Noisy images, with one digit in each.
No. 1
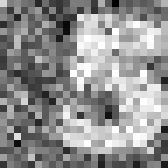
5
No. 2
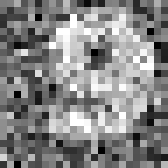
9
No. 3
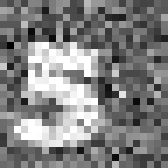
5
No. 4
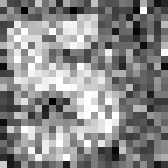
5
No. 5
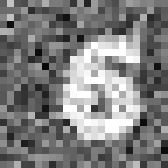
6
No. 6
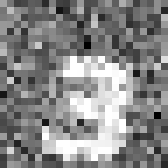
3
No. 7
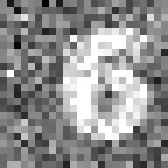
6
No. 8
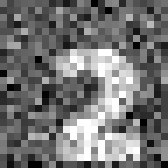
2
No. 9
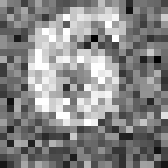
6
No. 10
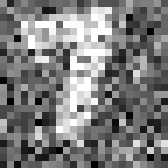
7
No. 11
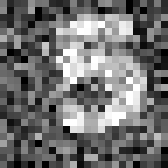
5
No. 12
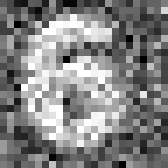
6
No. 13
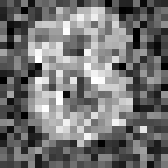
8
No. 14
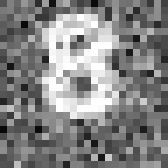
8
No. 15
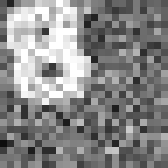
8
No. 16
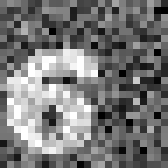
6
